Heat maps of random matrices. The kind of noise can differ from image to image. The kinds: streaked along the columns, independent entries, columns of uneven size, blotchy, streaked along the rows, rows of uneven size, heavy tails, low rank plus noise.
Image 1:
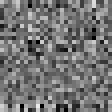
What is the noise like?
low rank plus noise
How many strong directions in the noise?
two
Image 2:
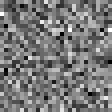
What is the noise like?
independent entries
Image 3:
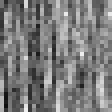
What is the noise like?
streaked along the columns
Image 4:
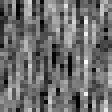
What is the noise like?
streaked along the columns
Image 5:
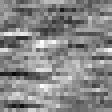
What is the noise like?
streaked along the rows
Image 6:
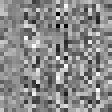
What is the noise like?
columns of uneven size
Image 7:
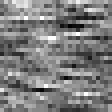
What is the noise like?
streaked along the rows
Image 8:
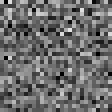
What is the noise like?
low rank plus noise
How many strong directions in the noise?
five to eight
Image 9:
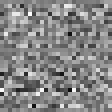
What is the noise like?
rows of uneven size
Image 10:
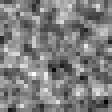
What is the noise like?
blotchy
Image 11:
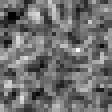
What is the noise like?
blotchy
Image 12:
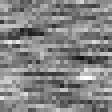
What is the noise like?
streaked along the rows
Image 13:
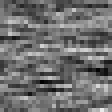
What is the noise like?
streaked along the rows
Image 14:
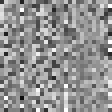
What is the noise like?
columns of uneven size
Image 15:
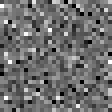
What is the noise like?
heavy tails
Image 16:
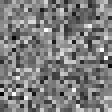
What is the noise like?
independent entries
